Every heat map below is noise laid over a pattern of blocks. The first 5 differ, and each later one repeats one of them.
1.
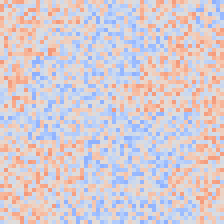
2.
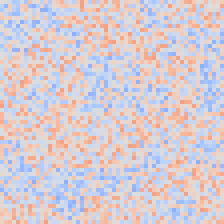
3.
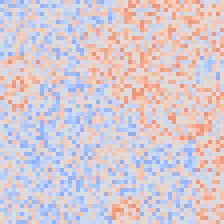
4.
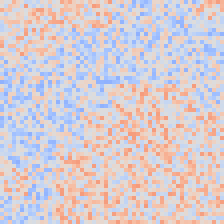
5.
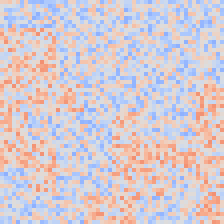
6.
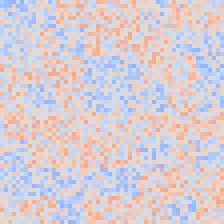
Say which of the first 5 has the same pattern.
2
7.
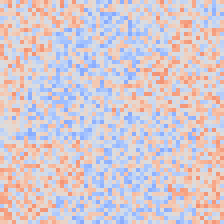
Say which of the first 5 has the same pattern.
1
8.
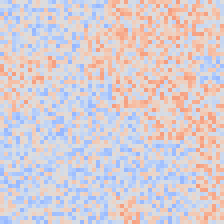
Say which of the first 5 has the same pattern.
3
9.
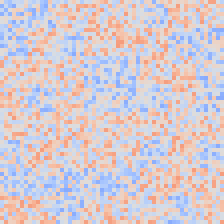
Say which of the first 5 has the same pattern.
2
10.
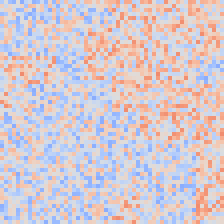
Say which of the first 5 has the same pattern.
3
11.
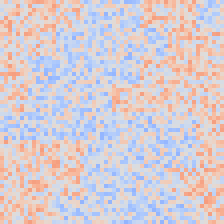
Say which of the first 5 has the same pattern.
1
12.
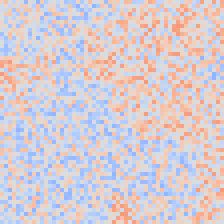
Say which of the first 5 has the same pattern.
3
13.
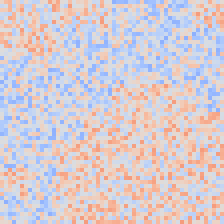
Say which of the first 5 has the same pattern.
4
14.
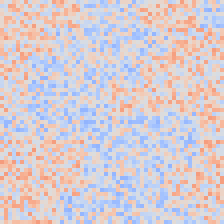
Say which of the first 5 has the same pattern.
1
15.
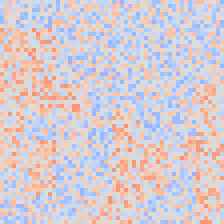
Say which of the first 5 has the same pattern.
5
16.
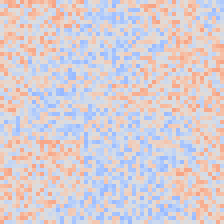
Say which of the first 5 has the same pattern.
1
